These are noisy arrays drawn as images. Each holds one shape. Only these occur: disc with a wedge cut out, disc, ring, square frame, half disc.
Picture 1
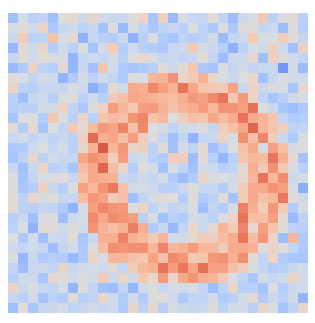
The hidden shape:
ring
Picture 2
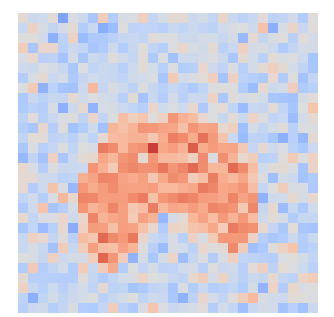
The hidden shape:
disc with a wedge cut out
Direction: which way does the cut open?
down
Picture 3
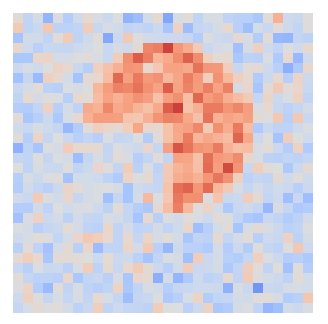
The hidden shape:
disc with a wedge cut out
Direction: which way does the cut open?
down and left
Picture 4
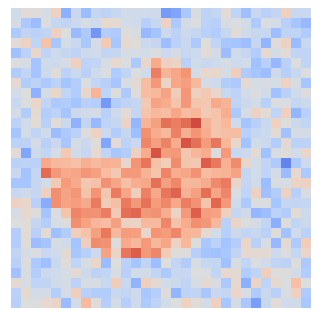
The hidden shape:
disc with a wedge cut out
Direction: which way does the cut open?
up and left
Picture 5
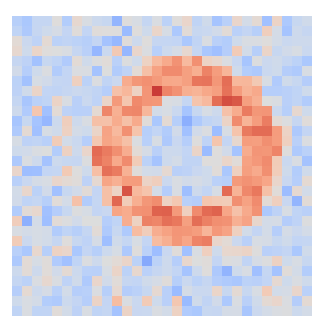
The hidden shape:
ring
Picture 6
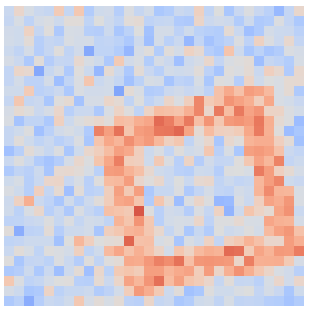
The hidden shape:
square frame
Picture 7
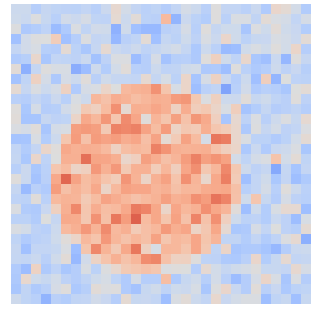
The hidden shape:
disc
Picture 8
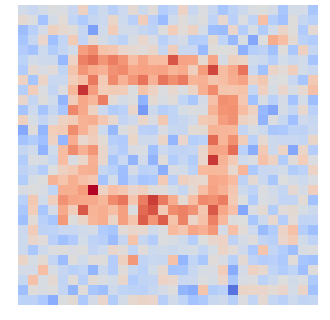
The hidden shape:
square frame
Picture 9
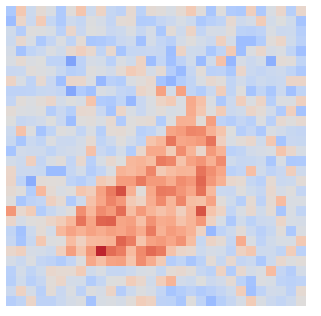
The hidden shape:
half disc
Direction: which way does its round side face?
down and right
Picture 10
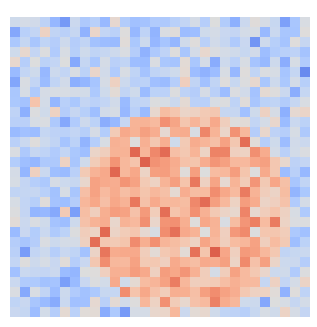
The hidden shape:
disc
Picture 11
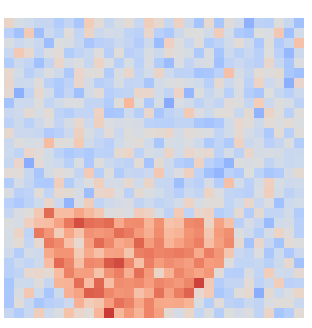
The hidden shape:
half disc
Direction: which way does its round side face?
down
